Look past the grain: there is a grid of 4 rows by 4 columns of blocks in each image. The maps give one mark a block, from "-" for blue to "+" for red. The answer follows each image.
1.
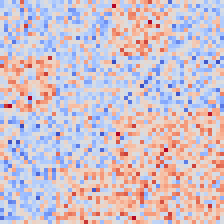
- - + -
+ - - -
- - + +
- + + +
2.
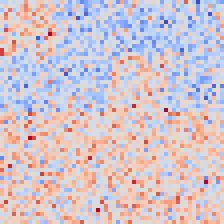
+ - - -
- - + -
+ + + +
+ + + +
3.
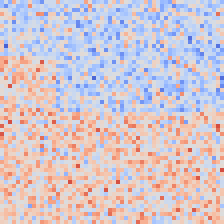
- - - -
+ - - -
+ + + +
+ + + +
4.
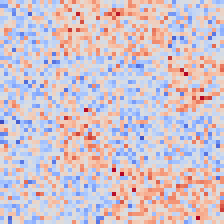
- + + -
- - - +
- + - -
- - + +
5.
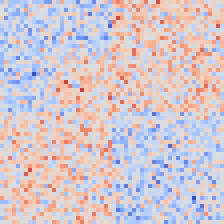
- - + +
- + + +
+ + - -
+ + - -
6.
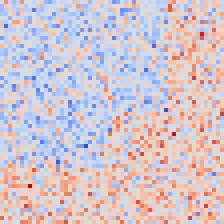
- - - +
- - - +
- - + +
+ + + +
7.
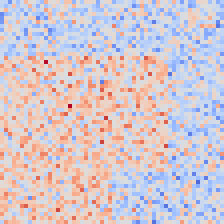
- - - -
+ + + -
+ + + -
+ + - -
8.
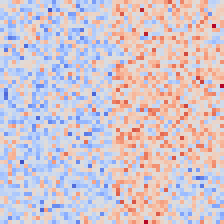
- - + +
- - + +
- - + +
- - + -
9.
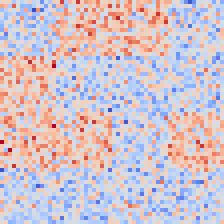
- + + -
+ - - -
+ + - +
- - - -
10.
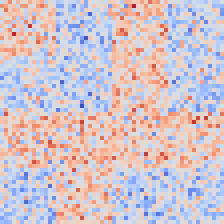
+ - + -
- - + -
+ + + +
- + - -
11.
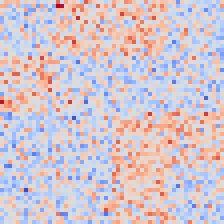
- + + -
+ - - -
- - + +
- - + -
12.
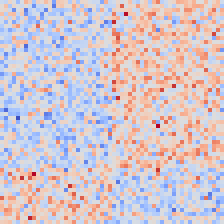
- - + +
- - + +
- - + +
+ + - -
